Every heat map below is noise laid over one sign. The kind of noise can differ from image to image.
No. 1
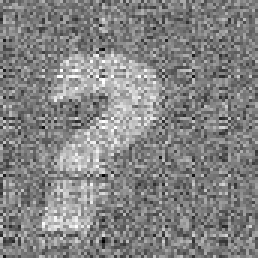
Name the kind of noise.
low rank plus noise
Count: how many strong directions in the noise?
one
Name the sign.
question mark
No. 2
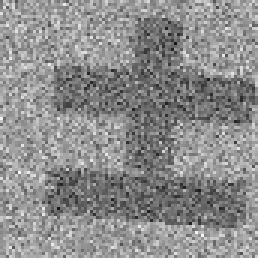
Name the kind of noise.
independent entries
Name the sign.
plus-minus sign
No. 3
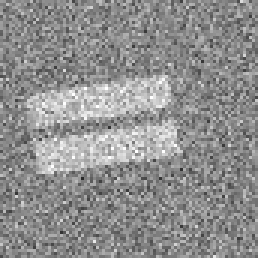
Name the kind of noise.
independent entries
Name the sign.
equals sign
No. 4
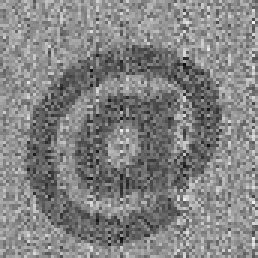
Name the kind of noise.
columns of uneven size
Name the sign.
at sign
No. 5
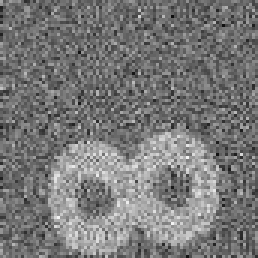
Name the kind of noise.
low rank plus noise
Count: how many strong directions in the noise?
two
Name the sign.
infinity sign
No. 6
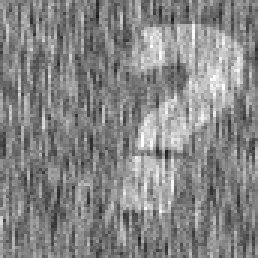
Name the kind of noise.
streaked along the columns
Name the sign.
question mark
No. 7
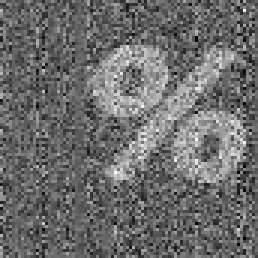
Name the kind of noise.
columns of uneven size
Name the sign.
percent sign
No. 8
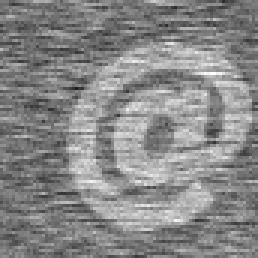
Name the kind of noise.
streaked along the rows
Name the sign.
at sign
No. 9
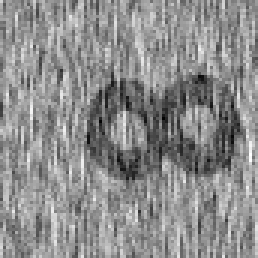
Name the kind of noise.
streaked along the columns
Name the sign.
infinity sign
